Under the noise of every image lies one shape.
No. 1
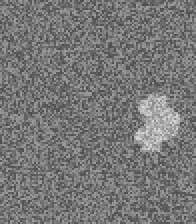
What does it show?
light car, middle right
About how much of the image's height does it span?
a quarter
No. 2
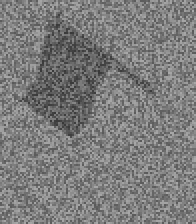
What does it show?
dark flag
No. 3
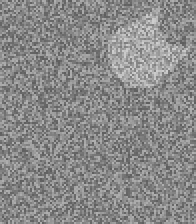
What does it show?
light cat's head, top right
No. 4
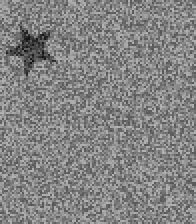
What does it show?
dark star, top left
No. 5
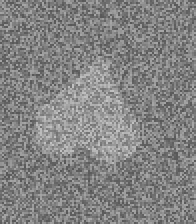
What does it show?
light heart
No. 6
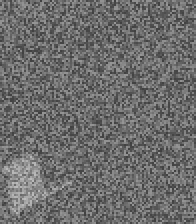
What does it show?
light flag, bottom left
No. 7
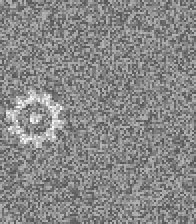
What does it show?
light gear, middle left
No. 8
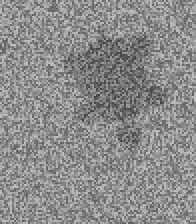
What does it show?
dark turtle
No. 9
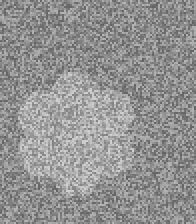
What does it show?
light flower
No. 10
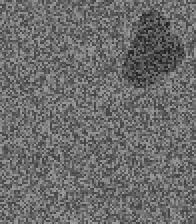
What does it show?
dark cloud, top right
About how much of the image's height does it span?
a third
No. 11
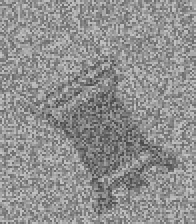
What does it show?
dark chess rook
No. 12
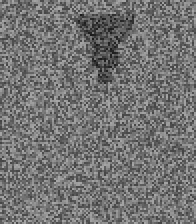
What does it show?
dark chess pawn, top middle
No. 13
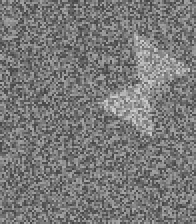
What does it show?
light bow tie
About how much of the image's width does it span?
half
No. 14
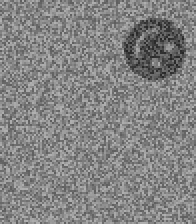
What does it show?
dark smiling face, top right
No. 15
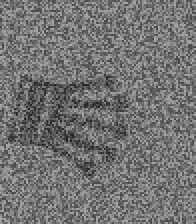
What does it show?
dark chess queen
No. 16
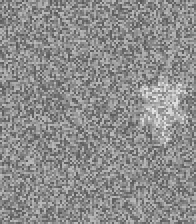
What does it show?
light turtle, middle right
